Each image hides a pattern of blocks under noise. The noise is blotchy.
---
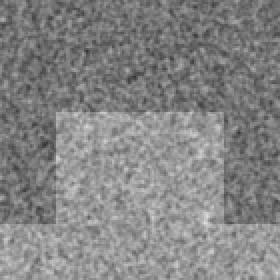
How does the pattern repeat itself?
left and right mirror each other
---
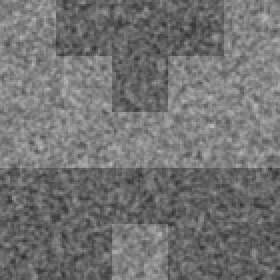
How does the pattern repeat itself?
left and right mirror each other
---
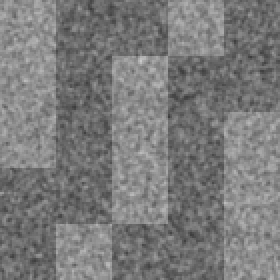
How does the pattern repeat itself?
the same after a half turn
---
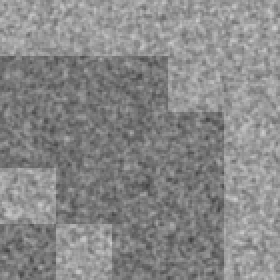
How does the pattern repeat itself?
mirrored about the diagonal from the bottom left
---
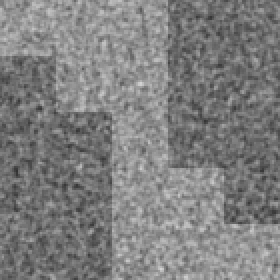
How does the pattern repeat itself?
the same after a half turn
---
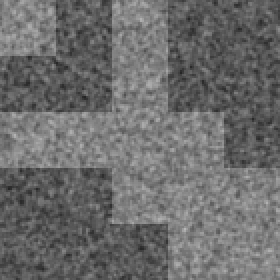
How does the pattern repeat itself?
mirrored about the diagonal from the top left
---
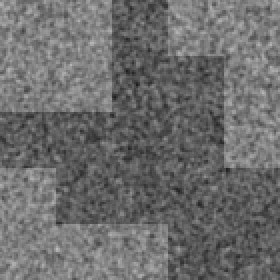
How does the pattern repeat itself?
mirrored about the diagonal from the top left
